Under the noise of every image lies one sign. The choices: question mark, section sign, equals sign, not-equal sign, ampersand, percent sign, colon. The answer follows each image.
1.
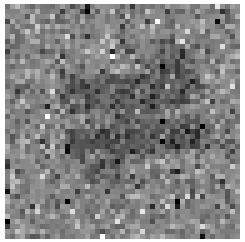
not-equal sign
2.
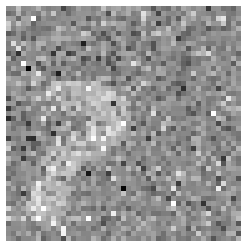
question mark
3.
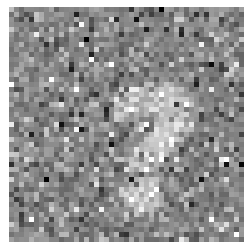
question mark
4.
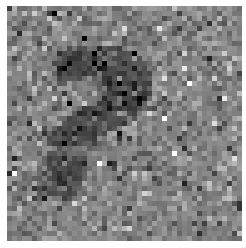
question mark
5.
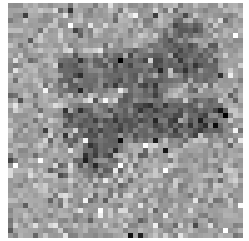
not-equal sign
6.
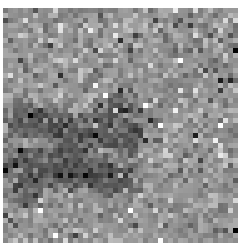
not-equal sign
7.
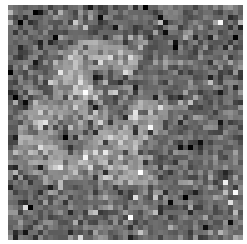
ampersand
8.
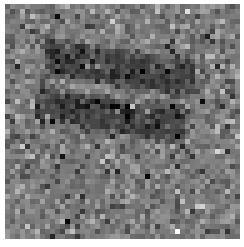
equals sign
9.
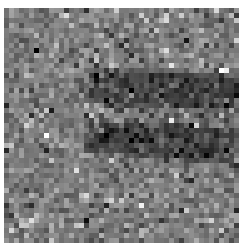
equals sign
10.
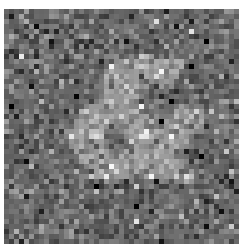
ampersand
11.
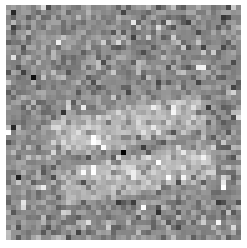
equals sign
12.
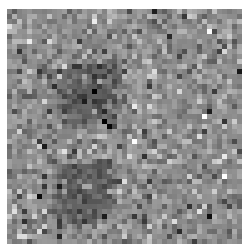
colon
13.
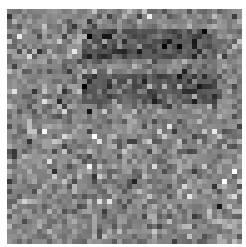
equals sign
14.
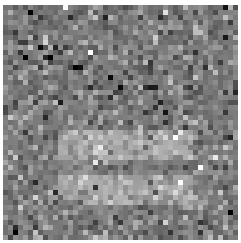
equals sign
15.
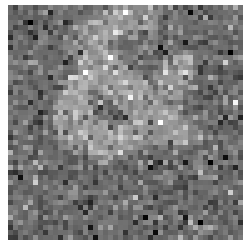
ampersand
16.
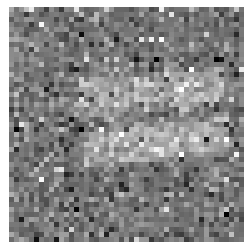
equals sign
